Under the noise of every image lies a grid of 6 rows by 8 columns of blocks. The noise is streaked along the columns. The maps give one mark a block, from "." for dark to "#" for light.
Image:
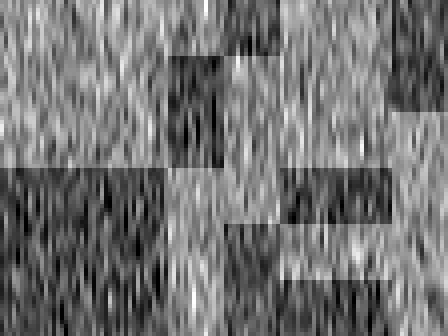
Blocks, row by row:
# # # # . # # .
# # # . # # # .
# # # . # # # #
. . . # # . . #
. . . # . # # #
. . . # . . . #
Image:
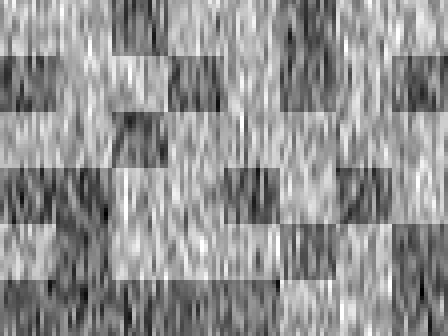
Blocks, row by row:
# # . # # . # #
. # # . # . # .
# # . # # # # #
. . # # . # . #
# . # # # . # .
. . . . . # # .
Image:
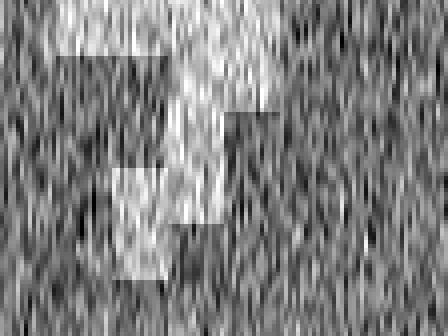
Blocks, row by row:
. # # # # . . .
. . . # # . . .
. . . # . . . .
. . # # . . . .
. . # . . . . .
. . . . . . . .
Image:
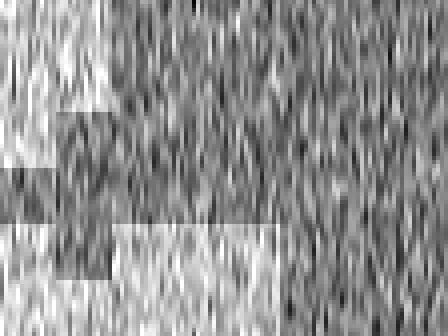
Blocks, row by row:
# # . . . . . .
# # . . . . . .
# . . . . . . .
. . . . . . . .
# . # # # . . .
# # # # # . . .
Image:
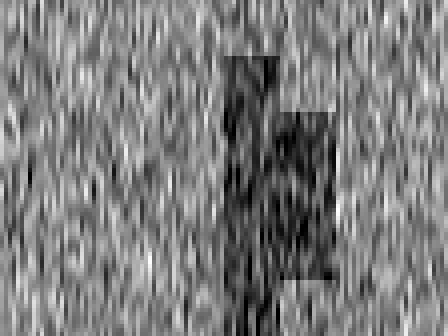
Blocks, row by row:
# # # # # # # #
# # # # . # # #
# # # # . . # #
# # # # . . # #
# # # # . . # #
# # # # . # # #
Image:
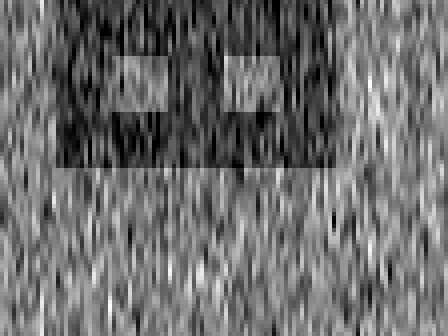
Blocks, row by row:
# . . . . . # #
# . # . # . # #
# . . . . . # #
# # # # # # # #
# # # # # # # #
# # # # # # # #
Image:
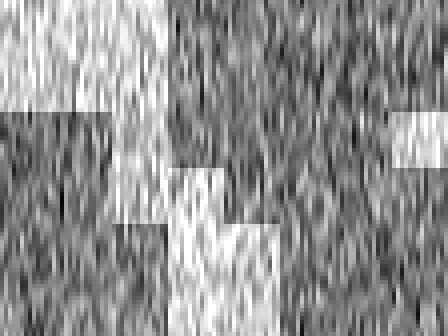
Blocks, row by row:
# # # . . . . .
# # # . . . . .
. . # . . . . #
. . # # . . . .
. . . # # . . .
. . . # # . . .
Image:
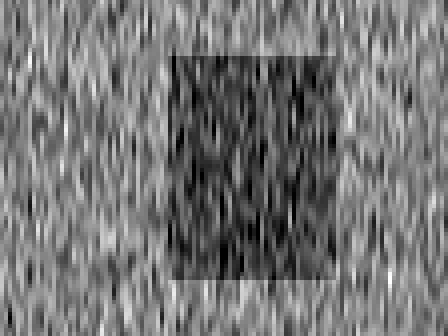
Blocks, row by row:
# # # # # # # #
# # # . . . # #
# # # . . . # #
# # # . . . # #
# # # . . . # #
# # # # # # # #
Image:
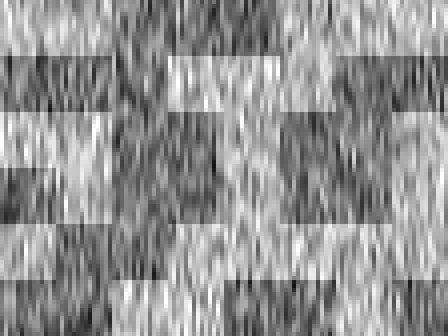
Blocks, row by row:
# # . . . # # #
. . . # # # . .
# # . . # . . #
. # . . # . . #
# . . # # # # #
. . # # . . # .
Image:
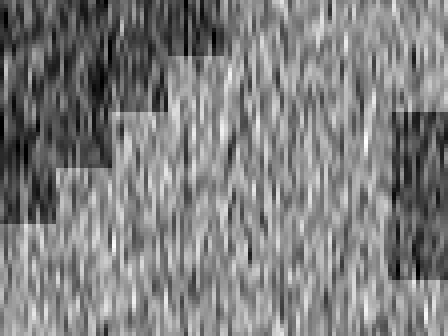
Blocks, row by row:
. . . . # # # #
. . . # # # # #
. . # # # # # .
. # # # # # # .
# # # # # # # .
# # # # # # # #
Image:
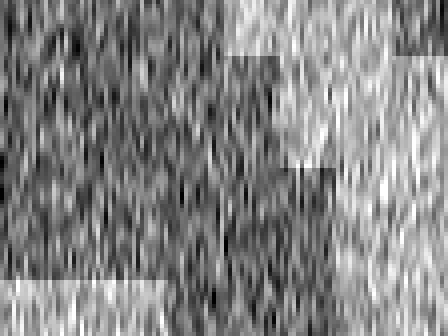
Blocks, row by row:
. . . . # # # .
. . . . . # # #
. . . . . # # #
. . . . . . # #
. . . . . . # #
# # # . . . # #
